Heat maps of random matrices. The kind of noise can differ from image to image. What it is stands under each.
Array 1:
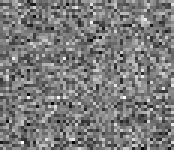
low rank plus noise
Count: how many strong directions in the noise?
five to eight
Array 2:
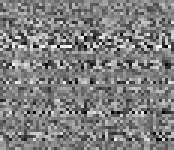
rows of uneven size
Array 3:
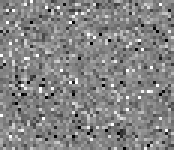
heavy tails
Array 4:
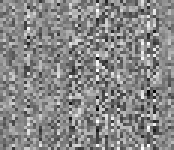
columns of uneven size
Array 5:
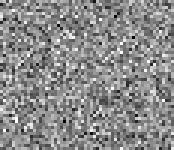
independent entries
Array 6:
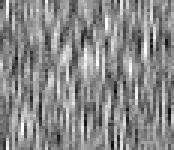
streaked along the columns
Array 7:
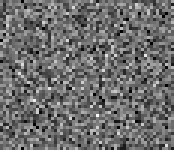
independent entries
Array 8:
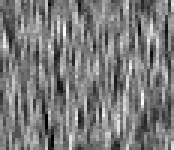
streaked along the columns
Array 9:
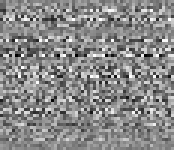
rows of uneven size
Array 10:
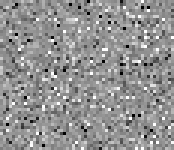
heavy tails
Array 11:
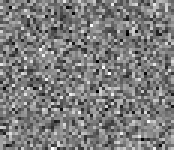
independent entries
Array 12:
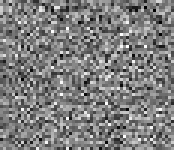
low rank plus noise
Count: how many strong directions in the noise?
five to eight
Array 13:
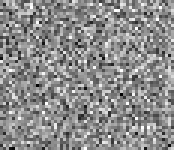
independent entries
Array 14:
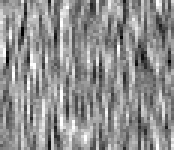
streaked along the columns
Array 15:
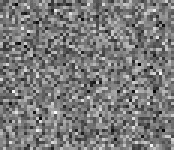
independent entries
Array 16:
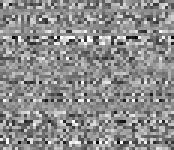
rows of uneven size
